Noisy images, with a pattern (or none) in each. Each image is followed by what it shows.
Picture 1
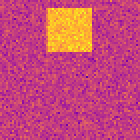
one block
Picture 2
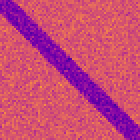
a diagonal band
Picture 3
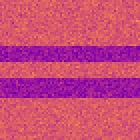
bands of rows
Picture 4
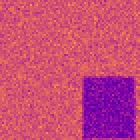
one block
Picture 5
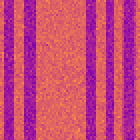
bands of columns
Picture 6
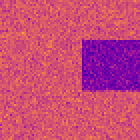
one block
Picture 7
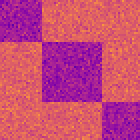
blocks along the diagonal
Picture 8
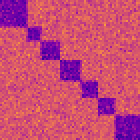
blocks along the diagonal
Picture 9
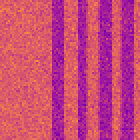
bands of columns
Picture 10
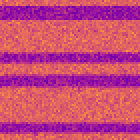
bands of rows
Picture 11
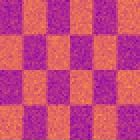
a checkerboard
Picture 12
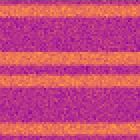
bands of rows
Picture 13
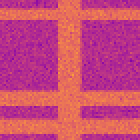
bands of rows crossing bands of columns
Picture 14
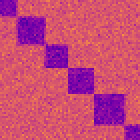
blocks along the diagonal
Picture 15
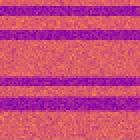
bands of rows
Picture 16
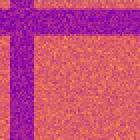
bands of rows crossing bands of columns
